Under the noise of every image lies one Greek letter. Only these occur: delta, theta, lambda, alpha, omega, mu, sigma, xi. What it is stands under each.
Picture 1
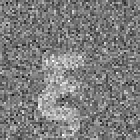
xi
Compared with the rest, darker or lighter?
lighter
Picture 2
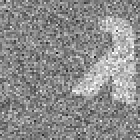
lambda
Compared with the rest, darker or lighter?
lighter
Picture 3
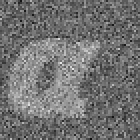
alpha
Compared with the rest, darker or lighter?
lighter
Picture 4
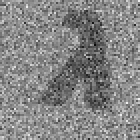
lambda
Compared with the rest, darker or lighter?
darker
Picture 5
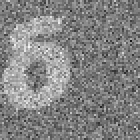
delta
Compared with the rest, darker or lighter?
lighter
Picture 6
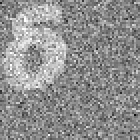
delta
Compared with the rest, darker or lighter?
lighter
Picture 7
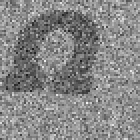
omega
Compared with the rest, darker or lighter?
darker
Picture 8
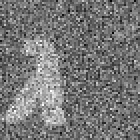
lambda
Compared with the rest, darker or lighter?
lighter
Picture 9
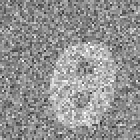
theta
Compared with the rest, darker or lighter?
lighter
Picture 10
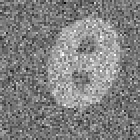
theta
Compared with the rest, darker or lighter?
lighter
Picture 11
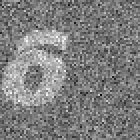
delta
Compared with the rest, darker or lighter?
lighter
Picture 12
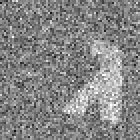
lambda
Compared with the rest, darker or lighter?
lighter
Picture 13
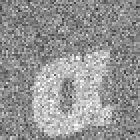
alpha
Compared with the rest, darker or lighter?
lighter
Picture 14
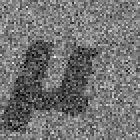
mu
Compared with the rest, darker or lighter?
darker
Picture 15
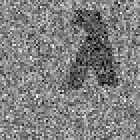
lambda
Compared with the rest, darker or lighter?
darker
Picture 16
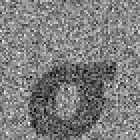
sigma
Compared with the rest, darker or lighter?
darker
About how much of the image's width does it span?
two thirds
